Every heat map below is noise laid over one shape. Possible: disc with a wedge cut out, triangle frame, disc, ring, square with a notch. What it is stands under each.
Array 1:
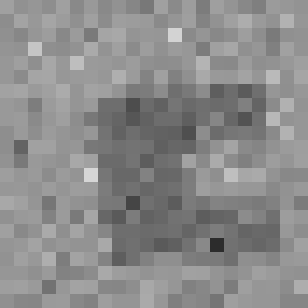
square with a notch
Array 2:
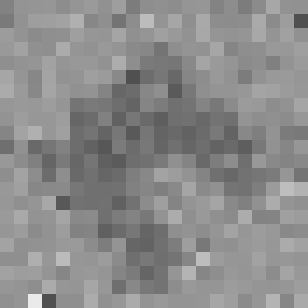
square with a notch
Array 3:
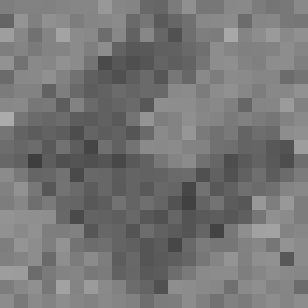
square with a notch
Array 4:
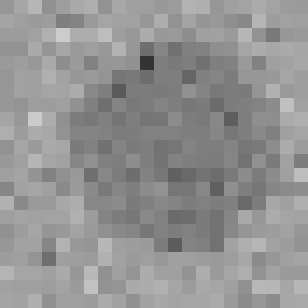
disc
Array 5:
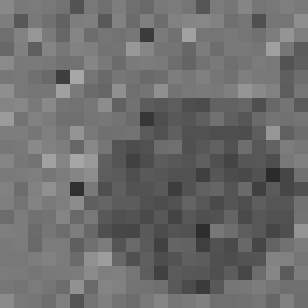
disc
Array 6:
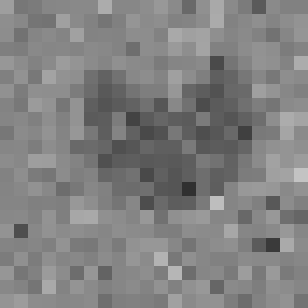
disc with a wedge cut out
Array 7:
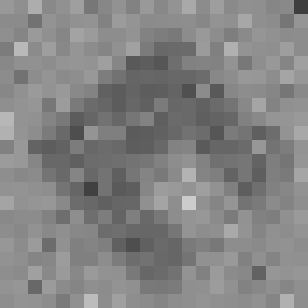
square with a notch
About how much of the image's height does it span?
nearly all
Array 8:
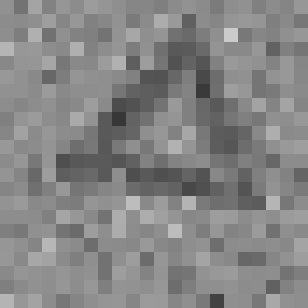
triangle frame
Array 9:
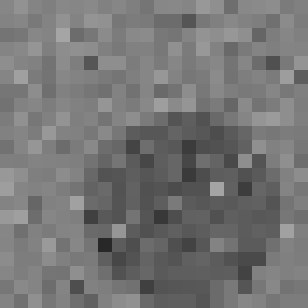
disc
